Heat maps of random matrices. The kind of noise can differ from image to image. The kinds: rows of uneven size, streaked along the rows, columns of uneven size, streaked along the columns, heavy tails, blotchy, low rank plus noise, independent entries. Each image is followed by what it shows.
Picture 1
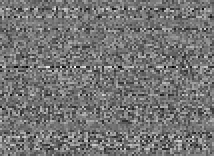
rows of uneven size
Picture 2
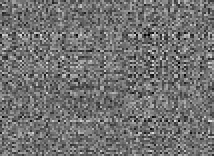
low rank plus noise
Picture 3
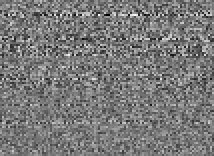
rows of uneven size
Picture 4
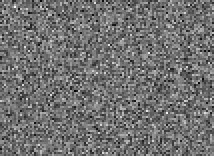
independent entries
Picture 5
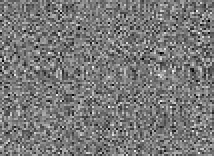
low rank plus noise
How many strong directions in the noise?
three or four
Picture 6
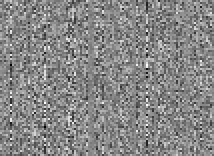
columns of uneven size
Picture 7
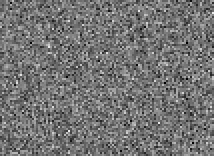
independent entries
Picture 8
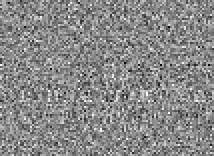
low rank plus noise
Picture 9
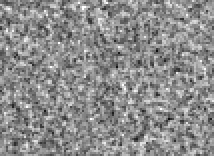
blotchy
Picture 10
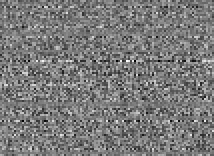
rows of uneven size
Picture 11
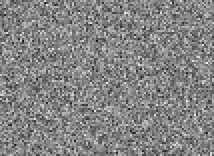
independent entries
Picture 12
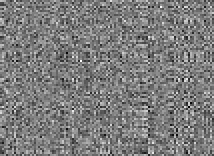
low rank plus noise
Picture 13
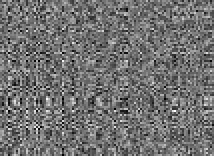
low rank plus noise
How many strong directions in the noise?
one
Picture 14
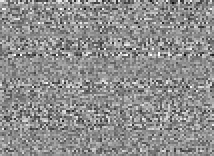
rows of uneven size
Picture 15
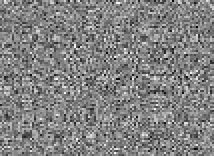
low rank plus noise
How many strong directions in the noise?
two
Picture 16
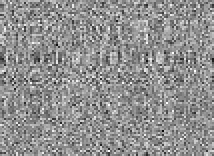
low rank plus noise
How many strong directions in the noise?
two
